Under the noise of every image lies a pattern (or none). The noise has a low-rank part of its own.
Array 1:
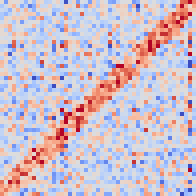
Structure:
a diagonal band
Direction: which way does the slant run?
bottom left to top right
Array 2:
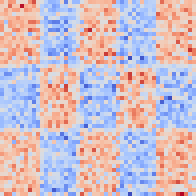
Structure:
a checkerboard
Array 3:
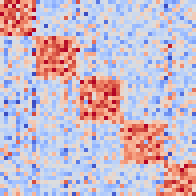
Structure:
blocks along the diagonal
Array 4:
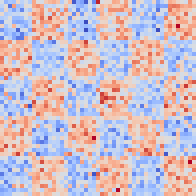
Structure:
a checkerboard
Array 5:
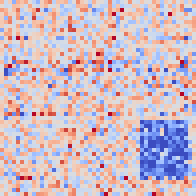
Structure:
one block
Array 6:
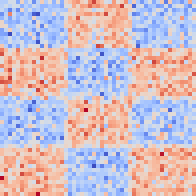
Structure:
a checkerboard
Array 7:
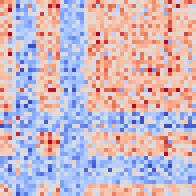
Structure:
bands of rows crossing bands of columns
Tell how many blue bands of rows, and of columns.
2 and 2
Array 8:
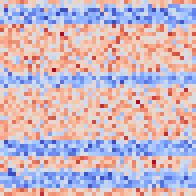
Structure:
bands of rows
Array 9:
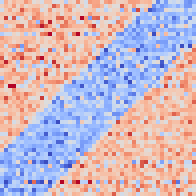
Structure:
a diagonal band
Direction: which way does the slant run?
bottom left to top right
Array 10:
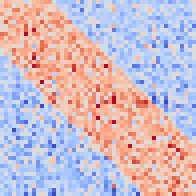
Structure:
a diagonal band
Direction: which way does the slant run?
top left to bottom right
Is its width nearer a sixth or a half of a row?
a half
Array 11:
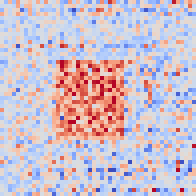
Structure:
one block
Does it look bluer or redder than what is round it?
redder
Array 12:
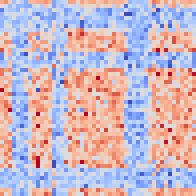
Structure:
bands of rows crossing bands of columns
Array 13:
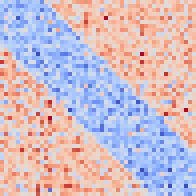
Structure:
a diagonal band
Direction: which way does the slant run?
top left to bottom right
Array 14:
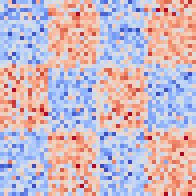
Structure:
a checkerboard
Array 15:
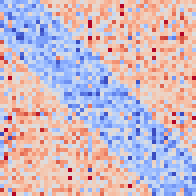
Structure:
a diagonal band
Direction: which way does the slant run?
top left to bottom right
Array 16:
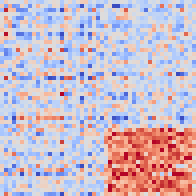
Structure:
one block
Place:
bottom right
